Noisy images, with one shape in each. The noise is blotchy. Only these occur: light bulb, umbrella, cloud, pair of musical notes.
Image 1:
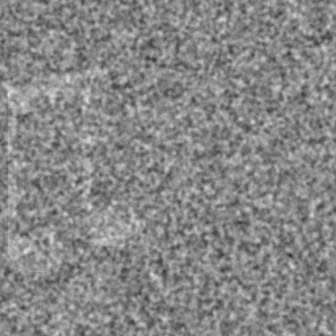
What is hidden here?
light pair of musical notes
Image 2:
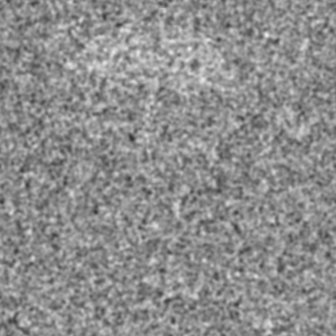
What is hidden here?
light umbrella
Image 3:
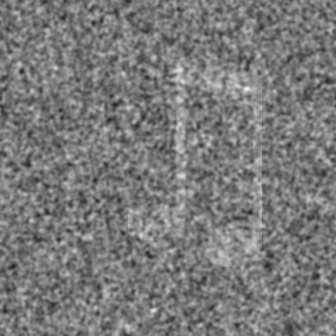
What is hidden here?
light pair of musical notes
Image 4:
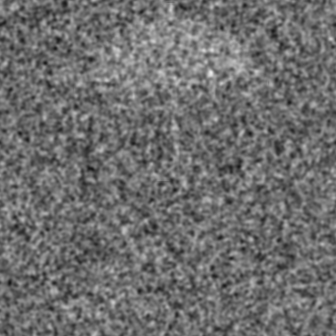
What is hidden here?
light umbrella
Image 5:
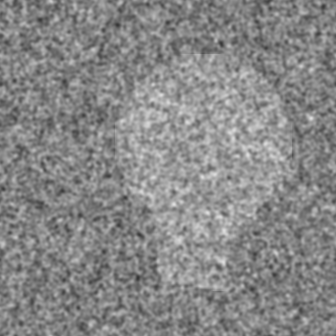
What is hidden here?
light light bulb
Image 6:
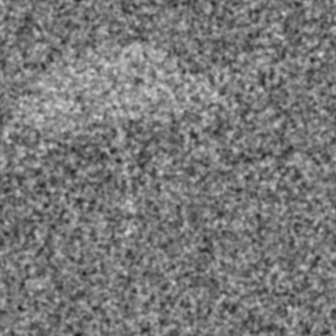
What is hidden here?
light umbrella
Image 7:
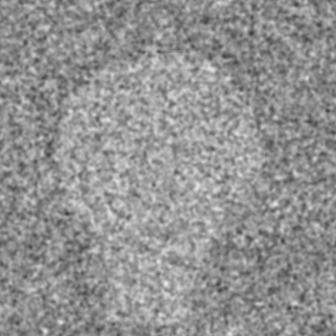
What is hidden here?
light light bulb
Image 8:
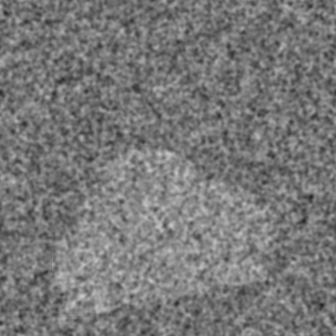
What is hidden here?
light cloud
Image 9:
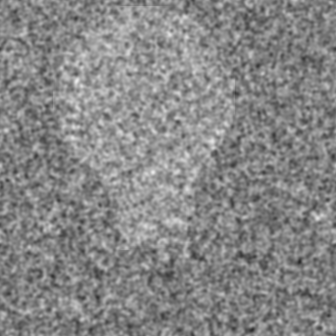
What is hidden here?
light light bulb
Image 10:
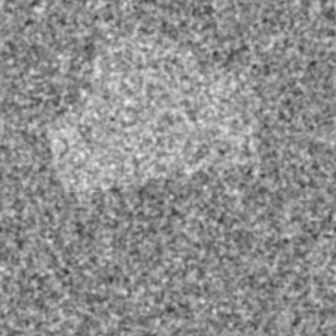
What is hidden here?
light cloud
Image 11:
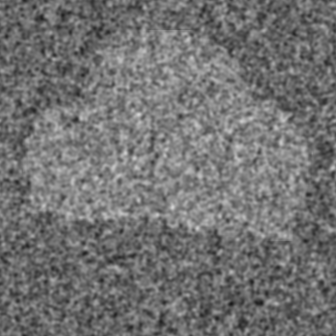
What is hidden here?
light cloud
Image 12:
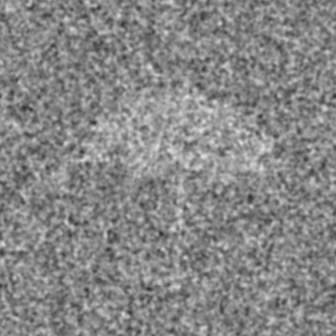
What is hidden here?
light umbrella
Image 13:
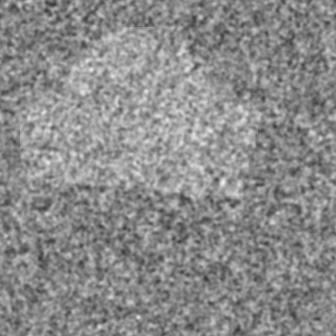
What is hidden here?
light cloud
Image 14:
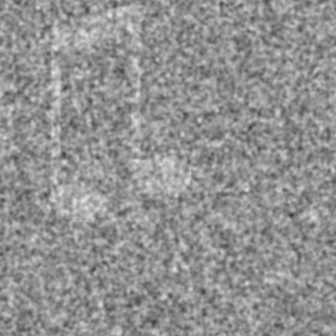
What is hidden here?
light pair of musical notes
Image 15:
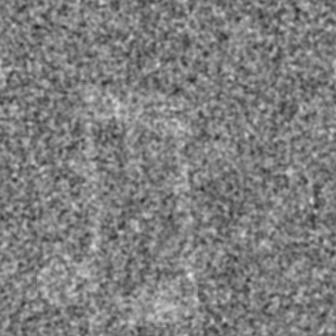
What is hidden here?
light pair of musical notes
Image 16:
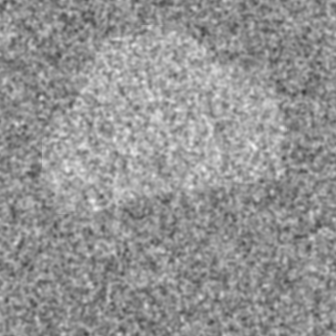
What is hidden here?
light cloud
